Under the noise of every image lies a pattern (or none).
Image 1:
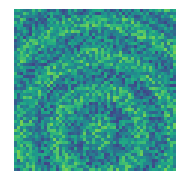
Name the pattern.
rings round one point
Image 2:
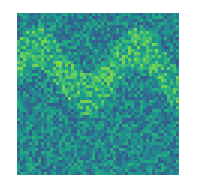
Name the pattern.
a wavy band
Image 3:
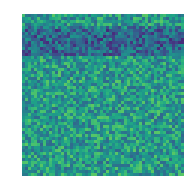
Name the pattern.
one horizontal stripe
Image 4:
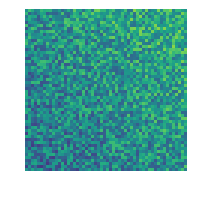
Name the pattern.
a smooth slope
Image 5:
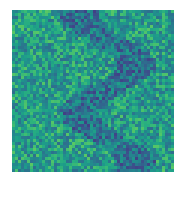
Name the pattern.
a wavy band
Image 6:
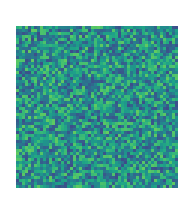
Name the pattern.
only noise
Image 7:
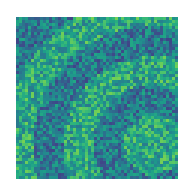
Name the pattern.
rings round one point
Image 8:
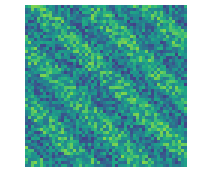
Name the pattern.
diagonal stripes
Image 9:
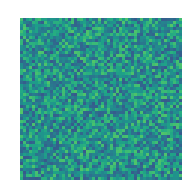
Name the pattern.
only noise
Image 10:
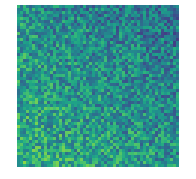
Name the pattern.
a smooth slope
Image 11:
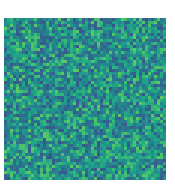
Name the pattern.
only noise
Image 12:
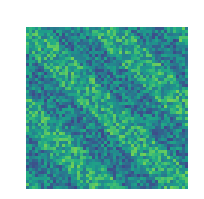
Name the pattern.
diagonal stripes
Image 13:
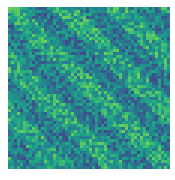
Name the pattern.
diagonal stripes
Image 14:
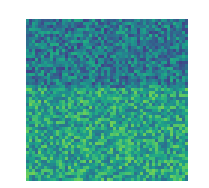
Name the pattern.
a sharp edge
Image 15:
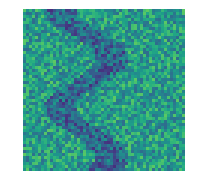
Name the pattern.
a wavy band
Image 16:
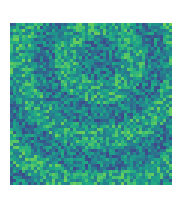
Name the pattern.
rings round one point
